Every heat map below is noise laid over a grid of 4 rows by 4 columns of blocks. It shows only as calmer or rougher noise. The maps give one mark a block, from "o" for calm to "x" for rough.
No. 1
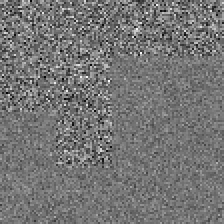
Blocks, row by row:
x x x x
x x o o
o x o o
o o o o
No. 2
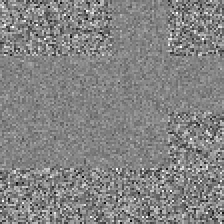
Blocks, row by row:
x x o x
o o o o
o o o x
x x x x
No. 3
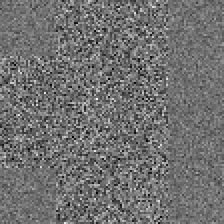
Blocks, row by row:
o x x o
x x x o
x x x o
o x x o
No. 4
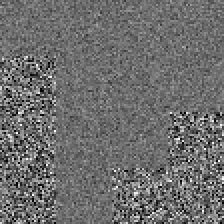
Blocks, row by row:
o o o o
x o o o
x o o x
x o x x
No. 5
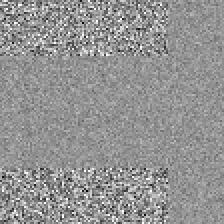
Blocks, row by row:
x x x o
o o o o
o o o o
x x x o
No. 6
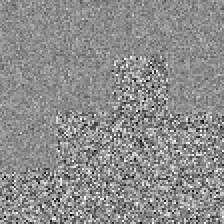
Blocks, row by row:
o o o o
o o x o
o x x x
x x x x
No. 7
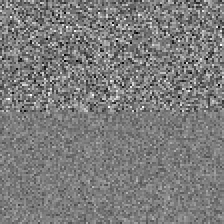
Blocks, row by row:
x x x x
x x x x
o o o o
o o o o
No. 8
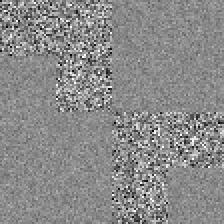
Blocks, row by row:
x x o o
o x o o
o o x x
o o x o
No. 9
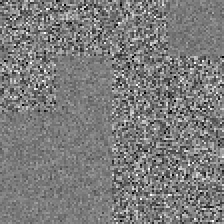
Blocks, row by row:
x x x o
x o x x
o o x x
o o x x
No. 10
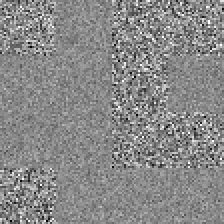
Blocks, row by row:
x o x x
o o x o
o o x x
x o o o
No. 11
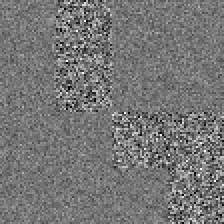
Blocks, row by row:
o x o o
o x o o
o o x x
o o o x
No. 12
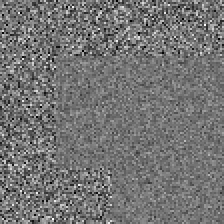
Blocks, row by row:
x x x x
x o o o
x o o o
x x o o
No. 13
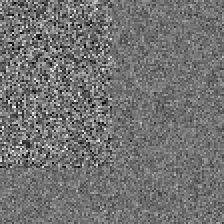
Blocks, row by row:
x x o o
x x o o
x x o o
o o o o
